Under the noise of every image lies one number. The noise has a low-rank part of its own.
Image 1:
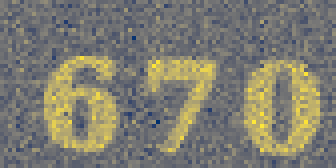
670
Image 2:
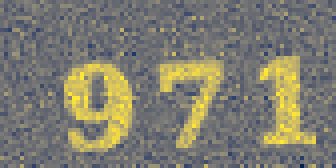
971
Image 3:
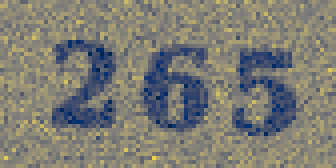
265
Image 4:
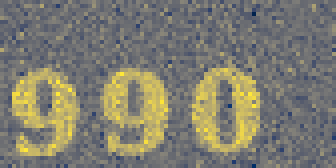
990
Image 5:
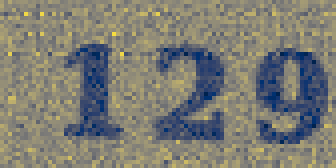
129
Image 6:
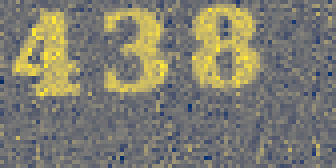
438
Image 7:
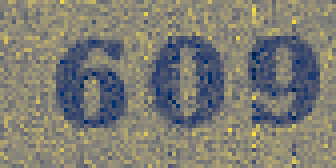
609
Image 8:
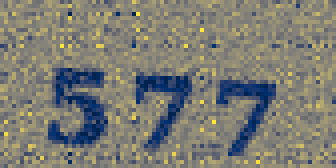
577
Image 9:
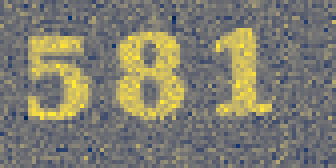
581
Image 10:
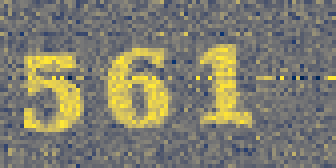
561
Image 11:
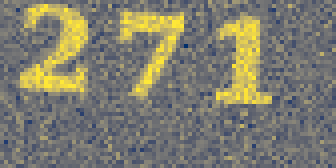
271
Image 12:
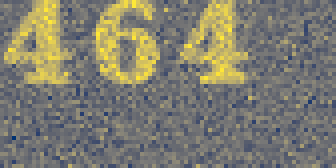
464
